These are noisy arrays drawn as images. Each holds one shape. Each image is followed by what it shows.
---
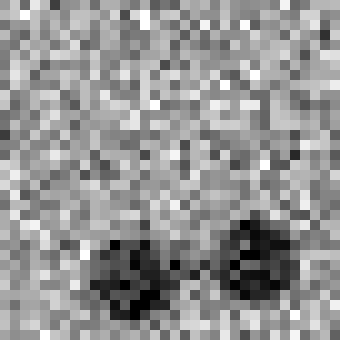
dumbbell
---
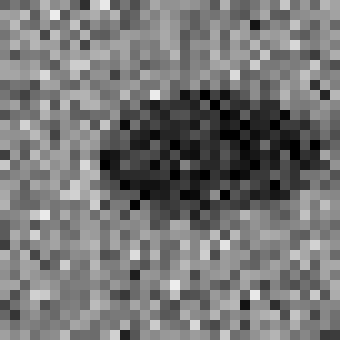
ellipse
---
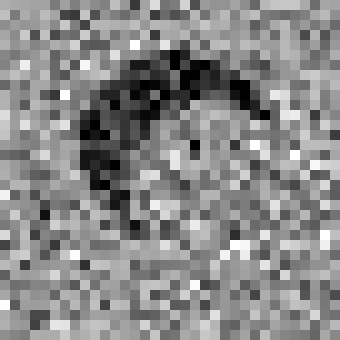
crescent
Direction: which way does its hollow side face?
down and right
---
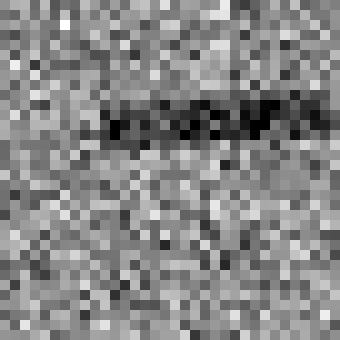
bar
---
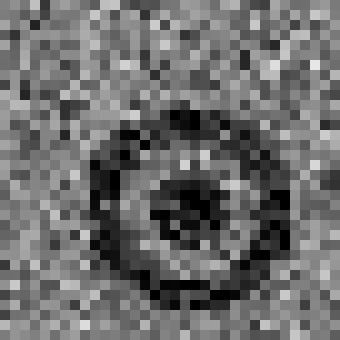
bullseye
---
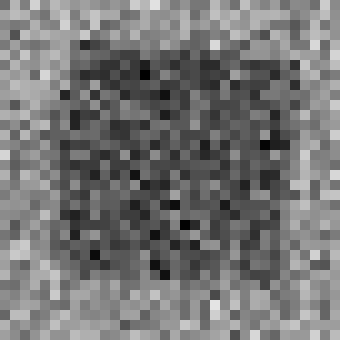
square
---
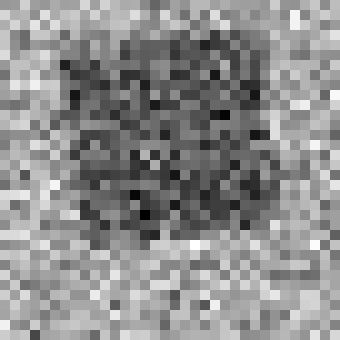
square
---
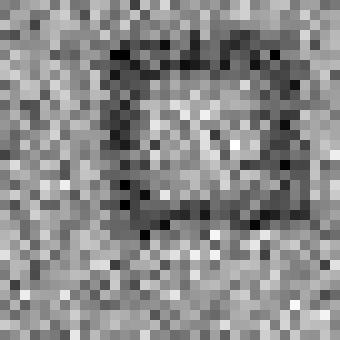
square frame
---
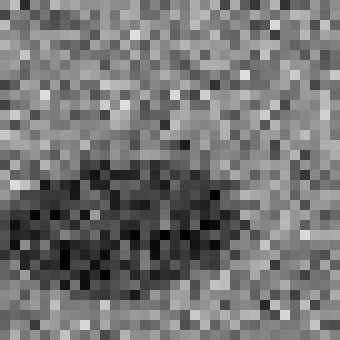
ellipse
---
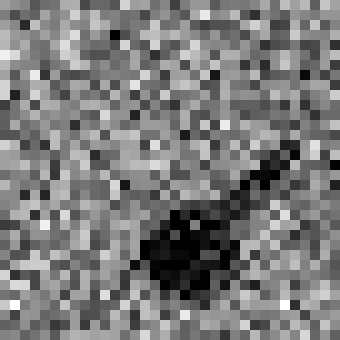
lollipop
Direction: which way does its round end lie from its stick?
down and left
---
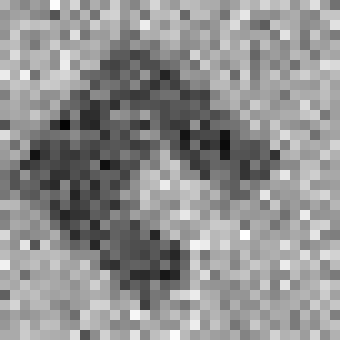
square with a notch
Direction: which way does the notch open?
down and right
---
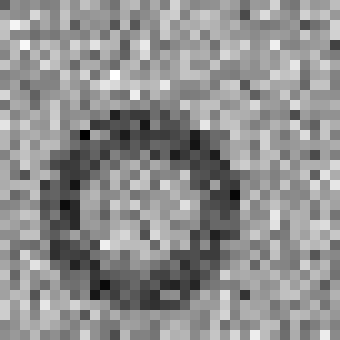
ring
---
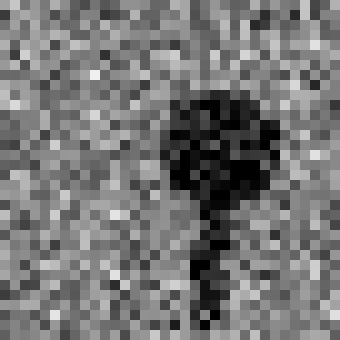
lollipop
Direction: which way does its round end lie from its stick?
up
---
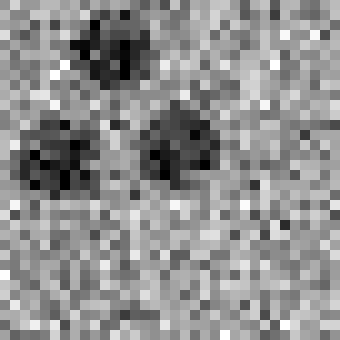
three dots
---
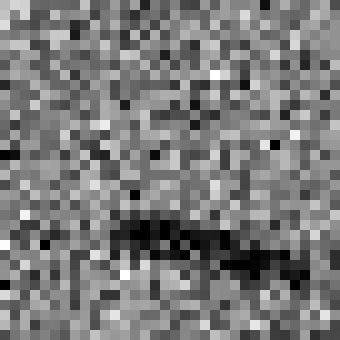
bar
